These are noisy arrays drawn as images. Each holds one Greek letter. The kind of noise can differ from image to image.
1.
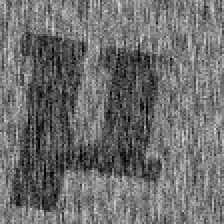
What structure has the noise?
streaked along the columns
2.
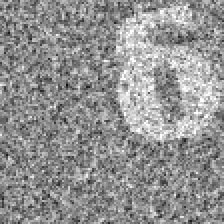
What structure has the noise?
blotchy
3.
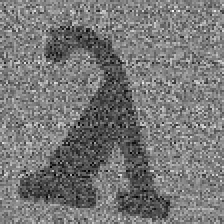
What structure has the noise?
rows of uneven size
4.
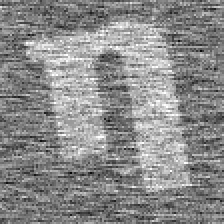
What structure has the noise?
streaked along the rows
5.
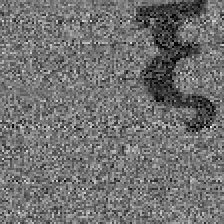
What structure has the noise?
rows of uneven size
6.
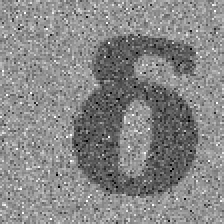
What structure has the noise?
heavy tails
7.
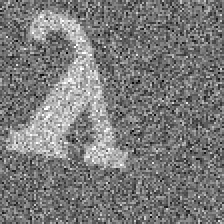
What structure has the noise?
independent entries
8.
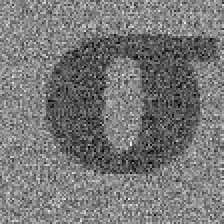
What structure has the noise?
low rank plus noise
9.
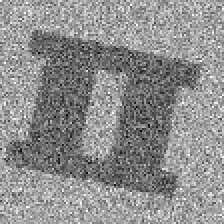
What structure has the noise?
low rank plus noise
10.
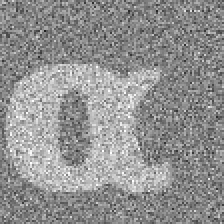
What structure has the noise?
low rank plus noise
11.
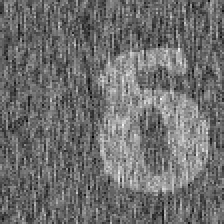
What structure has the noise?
streaked along the columns
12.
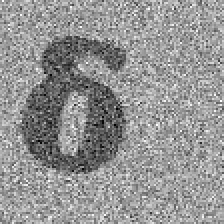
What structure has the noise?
low rank plus noise
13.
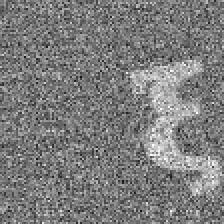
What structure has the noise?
low rank plus noise
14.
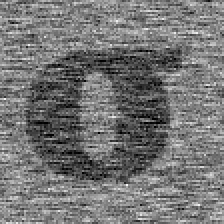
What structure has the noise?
streaked along the rows
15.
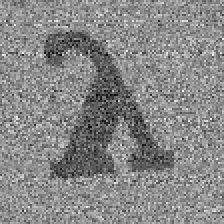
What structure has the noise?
rows of uneven size
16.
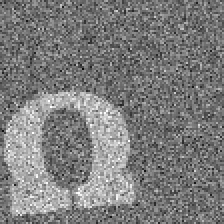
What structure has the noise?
independent entries
